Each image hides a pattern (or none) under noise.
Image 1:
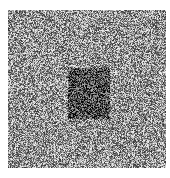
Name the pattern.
one block
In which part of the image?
centre
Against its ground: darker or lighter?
darker
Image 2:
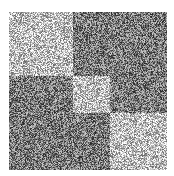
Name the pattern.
blocks along the diagonal
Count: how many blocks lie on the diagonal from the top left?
3
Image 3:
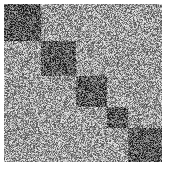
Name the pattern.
blocks along the diagonal
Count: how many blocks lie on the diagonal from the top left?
5
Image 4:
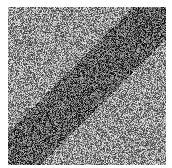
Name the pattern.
a diagonal band
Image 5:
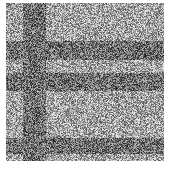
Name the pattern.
bands of rows crossing bands of columns
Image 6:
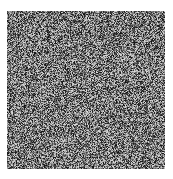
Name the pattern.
only noise
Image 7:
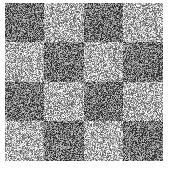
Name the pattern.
a checkerboard
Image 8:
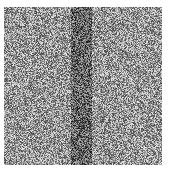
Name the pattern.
one band of columns
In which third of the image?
middle
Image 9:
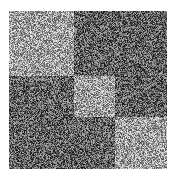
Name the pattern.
blocks along the diagonal
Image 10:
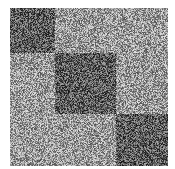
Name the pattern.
blocks along the diagonal
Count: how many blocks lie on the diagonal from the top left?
3
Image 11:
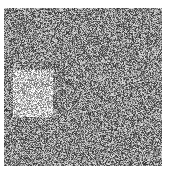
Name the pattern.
one block
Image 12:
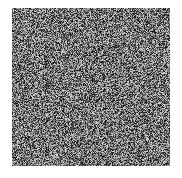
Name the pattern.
only noise
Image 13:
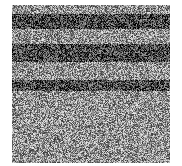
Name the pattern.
bands of rows
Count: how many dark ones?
3
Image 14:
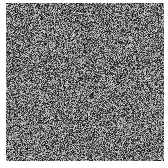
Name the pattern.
only noise
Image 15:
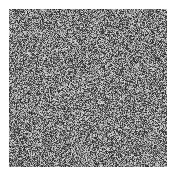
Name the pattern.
only noise
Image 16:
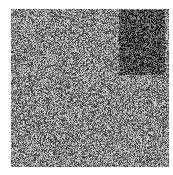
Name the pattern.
one block
